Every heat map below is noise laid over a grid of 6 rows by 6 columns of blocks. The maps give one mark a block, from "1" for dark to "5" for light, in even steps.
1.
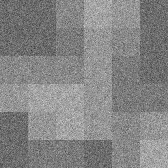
1 1 3 5 4 1
1 1 2 4 3 1
3 3 3 4 2 1
4 5 5 4 2 2
1 4 5 4 3 4
1 2 2 1 3 5
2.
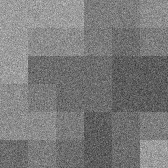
5 5 5 3 3 4
5 4 4 3 2 3
5 2 2 2 1 1
4 3 2 2 1 1
4 4 3 1 2 3
2 3 2 1 2 5
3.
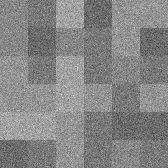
3 2 5 1 4 4
3 1 3 2 4 1
4 2 5 2 3 2
4 4 5 4 2 4
5 5 4 2 1 1
1 2 4 2 3 2
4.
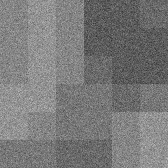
4 5 4 1 1 2
4 5 4 1 1 1
4 5 4 2 1 1
5 5 3 3 2 3
5 4 3 3 4 5
3 3 2 2 4 5
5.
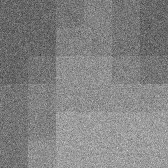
1 1 2 3 2 1
1 1 3 3 2 1
1 2 4 4 3 2
2 3 4 4 4 4
2 3 5 5 5 5
2 4 5 5 5 5
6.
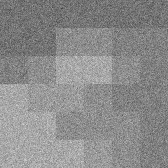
1 1 1 1 1 1
1 1 3 3 2 2
2 3 5 5 3 2
5 4 4 3 2 2
5 5 3 3 3 2
5 5 5 4 3 2
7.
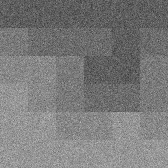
1 1 1 1 1 1
3 2 2 2 1 2
4 4 3 1 1 3
5 4 3 2 2 3
5 5 4 4 5 4
5 5 5 5 5 5
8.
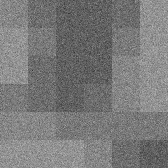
4 2 1 1 2 5
5 3 1 1 3 5
5 2 1 1 4 5
3 2 1 2 4 5
4 4 3 3 3 3
5 5 5 4 2 1
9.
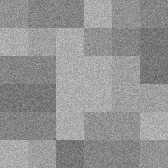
3 2 2 5 3 2
5 4 5 3 2 1
2 2 5 5 4 1
1 1 5 5 4 4
2 2 5 3 3 5
5 4 1 2 2 3
